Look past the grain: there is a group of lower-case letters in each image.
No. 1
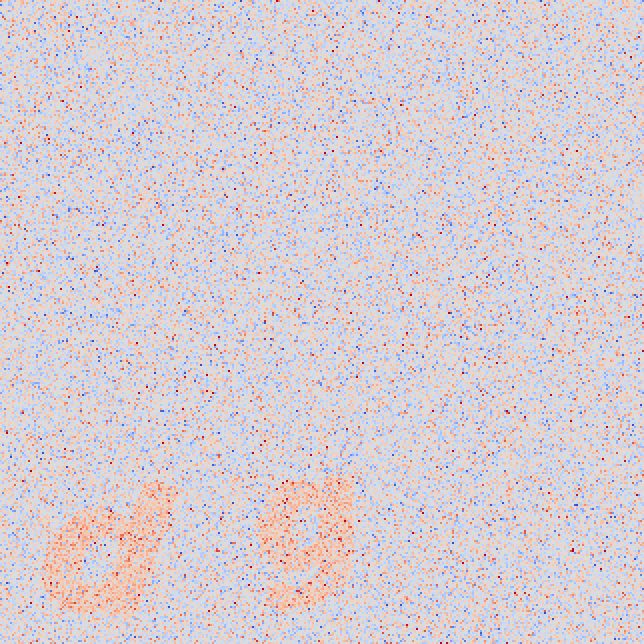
bottom left: red d; bottom middle: red g
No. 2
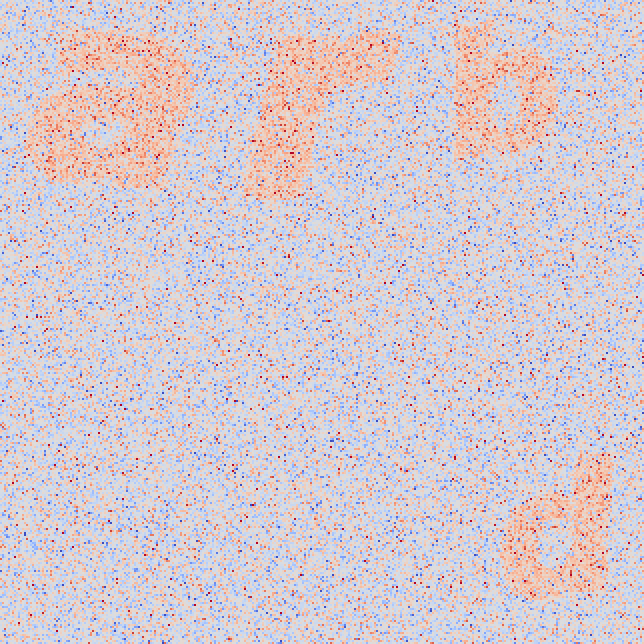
top left: red a; top middle: red r; top right: red b; bottom right: red d
